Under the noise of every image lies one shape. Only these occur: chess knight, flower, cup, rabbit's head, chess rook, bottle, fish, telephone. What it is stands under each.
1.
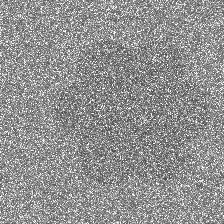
flower
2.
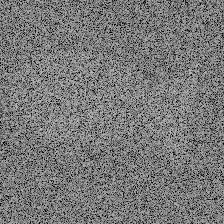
fish
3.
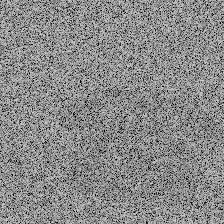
telephone
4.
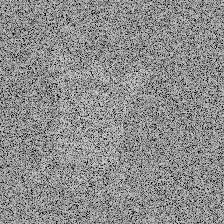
chess rook
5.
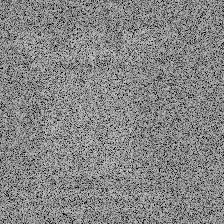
chess rook
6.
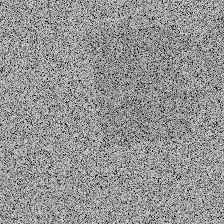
cup
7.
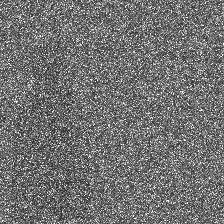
bottle
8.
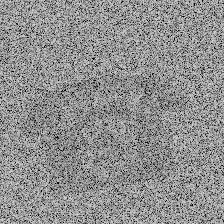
telephone
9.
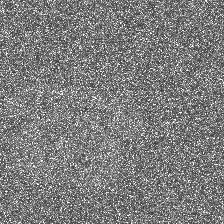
telephone
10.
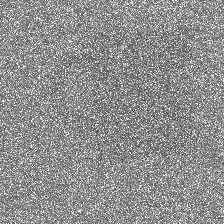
cup
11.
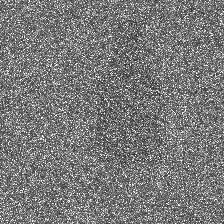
bottle
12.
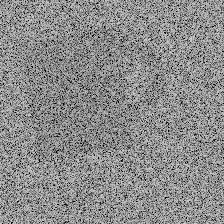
cup
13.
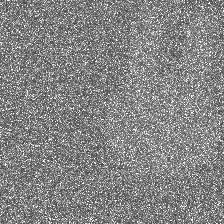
rabbit's head
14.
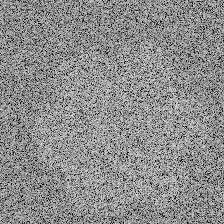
flower
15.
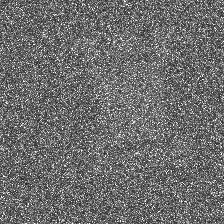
chess rook
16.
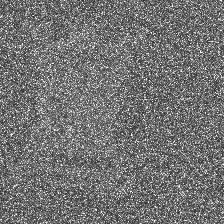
chess rook
